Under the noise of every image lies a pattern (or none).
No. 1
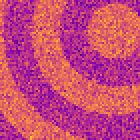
rings round one point
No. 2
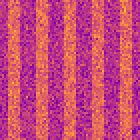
vertical stripes
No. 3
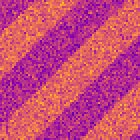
diagonal stripes
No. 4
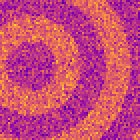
rings round one point
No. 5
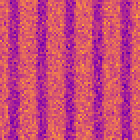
vertical stripes
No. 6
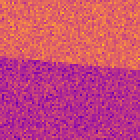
a sharp edge
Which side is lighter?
top
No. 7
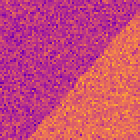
a sharp edge
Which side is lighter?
bottom right
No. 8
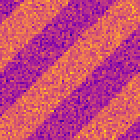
diagonal stripes
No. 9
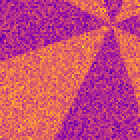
spokes from one point
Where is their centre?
top right
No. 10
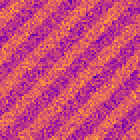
diagonal stripes
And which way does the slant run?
bottom left to top right
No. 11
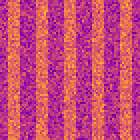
vertical stripes
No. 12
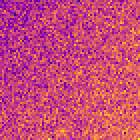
a smooth slope
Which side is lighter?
bottom right
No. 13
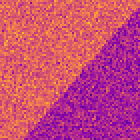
a sharp edge
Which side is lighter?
top left
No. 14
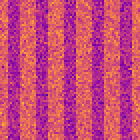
vertical stripes
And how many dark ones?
5
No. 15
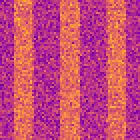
vertical stripes
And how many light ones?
3
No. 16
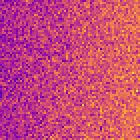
a smooth slope
